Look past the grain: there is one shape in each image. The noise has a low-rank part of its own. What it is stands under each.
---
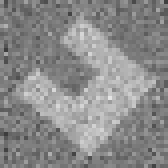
square with a notch
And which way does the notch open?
up and left
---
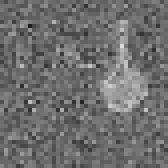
lollipop
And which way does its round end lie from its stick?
down
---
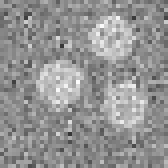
three dots
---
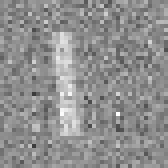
bar
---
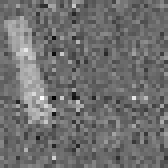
bar
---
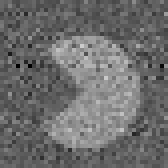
disc with a wedge cut out
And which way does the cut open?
left
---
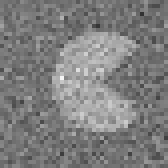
disc with a wedge cut out
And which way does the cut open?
right
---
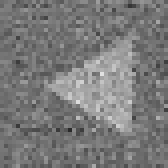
triangle
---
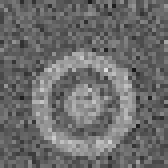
bullseye
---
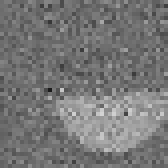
half disc
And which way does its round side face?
down
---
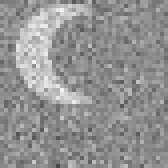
crescent
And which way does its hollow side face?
right
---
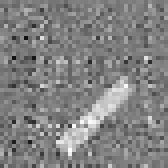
bar
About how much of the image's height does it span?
half
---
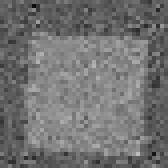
square
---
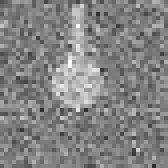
lollipop
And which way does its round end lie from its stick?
down
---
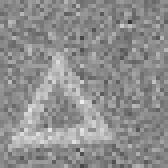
triangle frame
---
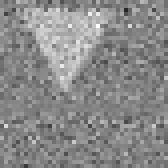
triangle
